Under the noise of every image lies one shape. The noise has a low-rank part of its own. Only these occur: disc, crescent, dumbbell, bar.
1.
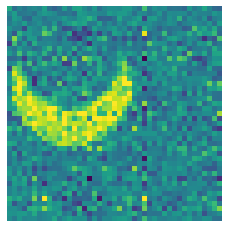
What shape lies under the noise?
crescent
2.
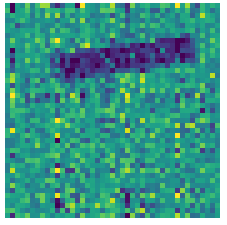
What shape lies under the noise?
bar
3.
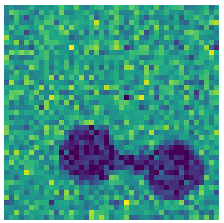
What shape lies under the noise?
dumbbell
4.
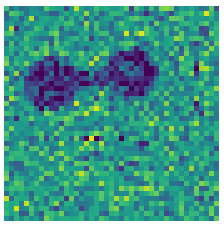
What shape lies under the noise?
dumbbell
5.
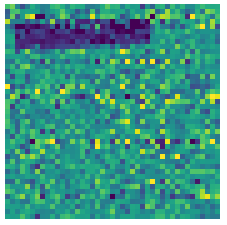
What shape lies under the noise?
bar
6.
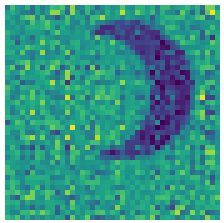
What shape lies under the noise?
crescent
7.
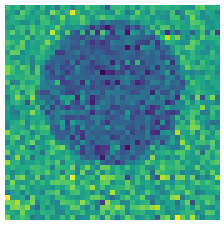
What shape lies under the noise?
disc
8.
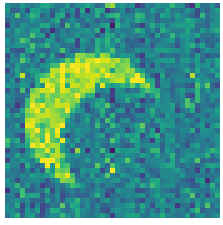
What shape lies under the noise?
crescent
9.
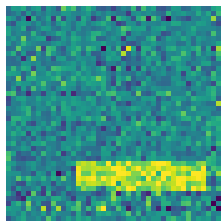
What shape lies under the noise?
bar
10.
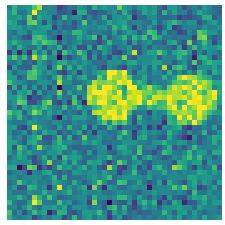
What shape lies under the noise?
dumbbell
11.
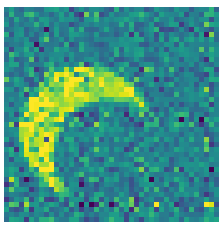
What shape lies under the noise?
crescent
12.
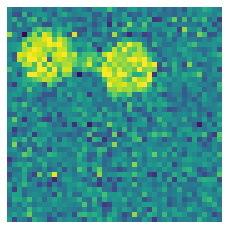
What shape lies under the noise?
dumbbell
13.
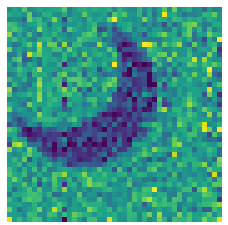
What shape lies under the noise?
crescent
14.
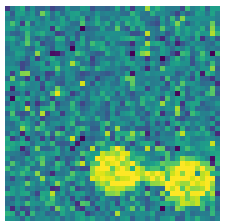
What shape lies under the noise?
dumbbell
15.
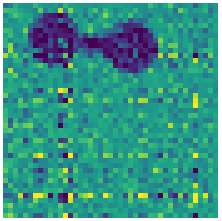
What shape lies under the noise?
dumbbell
